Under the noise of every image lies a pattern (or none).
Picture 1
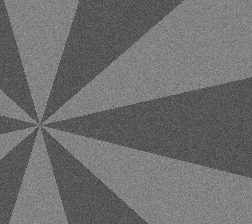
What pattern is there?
spokes from one point
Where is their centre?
middle left
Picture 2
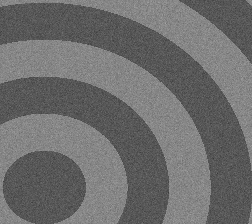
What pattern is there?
rings round one point
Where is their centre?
bottom left
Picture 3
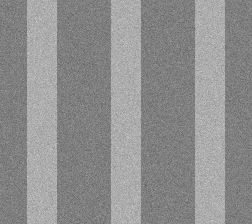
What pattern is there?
vertical stripes
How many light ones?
3
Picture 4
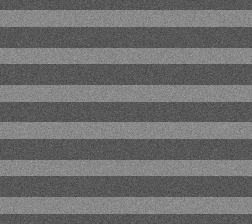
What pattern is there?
horizontal stripes
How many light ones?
6
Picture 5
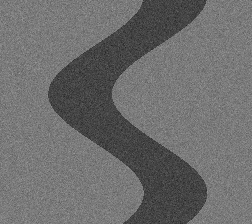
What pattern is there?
a wavy band
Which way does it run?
top to bottom
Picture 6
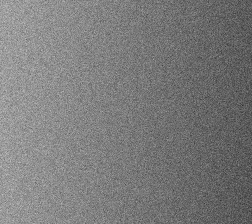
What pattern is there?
a smooth slope
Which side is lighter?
left
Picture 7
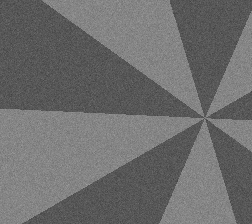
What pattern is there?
spokes from one point
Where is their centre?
middle right
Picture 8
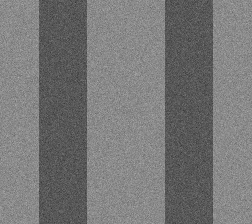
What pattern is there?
vertical stripes
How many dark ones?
2
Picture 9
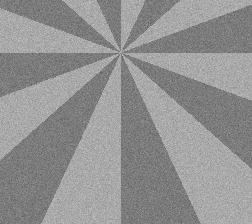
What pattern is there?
spokes from one point
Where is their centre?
top middle
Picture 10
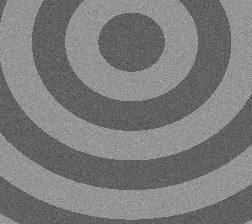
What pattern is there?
rings round one point
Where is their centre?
top middle
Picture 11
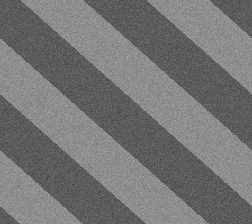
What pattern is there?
diagonal stripes
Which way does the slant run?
top left to bottom right
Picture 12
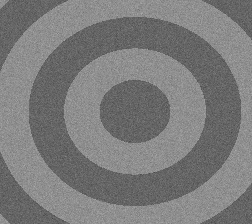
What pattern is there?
rings round one point
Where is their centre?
centre
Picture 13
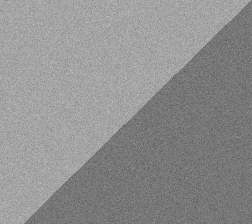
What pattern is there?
a sharp edge
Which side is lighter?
top left
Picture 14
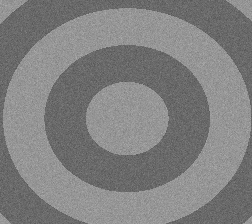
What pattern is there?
rings round one point
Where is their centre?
centre
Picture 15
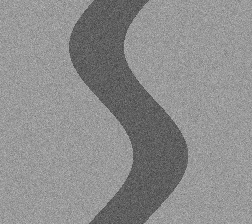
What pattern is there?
a wavy band
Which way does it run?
top to bottom
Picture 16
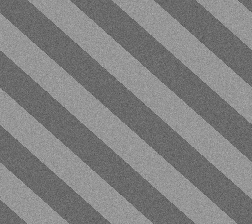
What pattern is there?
diagonal stripes
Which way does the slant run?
top left to bottom right
